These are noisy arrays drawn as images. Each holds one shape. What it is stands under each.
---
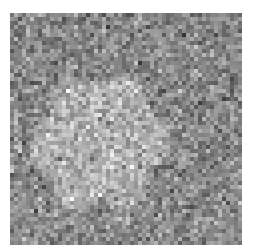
flower
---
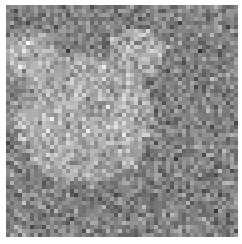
bear's head
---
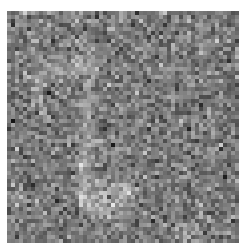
musical note
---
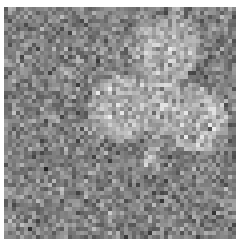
club
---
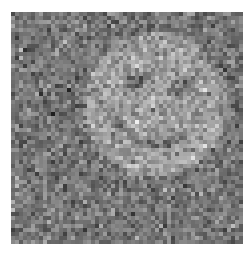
smiling face
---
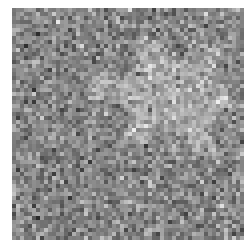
turtle
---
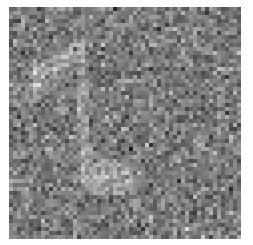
musical note
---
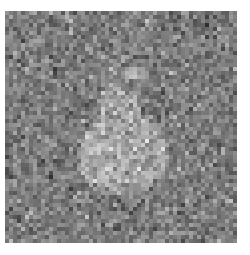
pear
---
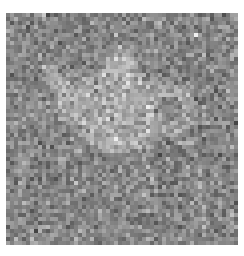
teapot
